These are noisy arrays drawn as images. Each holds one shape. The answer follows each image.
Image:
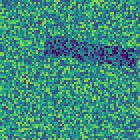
bar
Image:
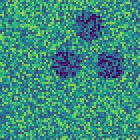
three dots
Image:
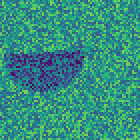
half disc
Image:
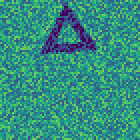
triangle frame
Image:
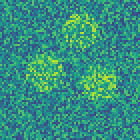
three dots
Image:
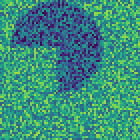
disc with a wedge cut out
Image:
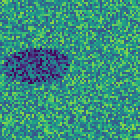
ellipse
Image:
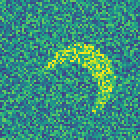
crescent
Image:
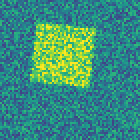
square
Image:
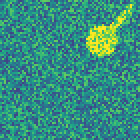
lollipop
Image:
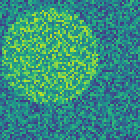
disc
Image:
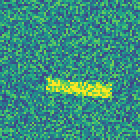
bar
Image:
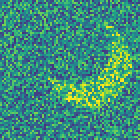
crescent
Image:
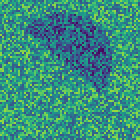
half disc
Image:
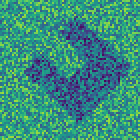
square with a notch
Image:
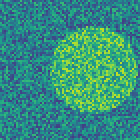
disc
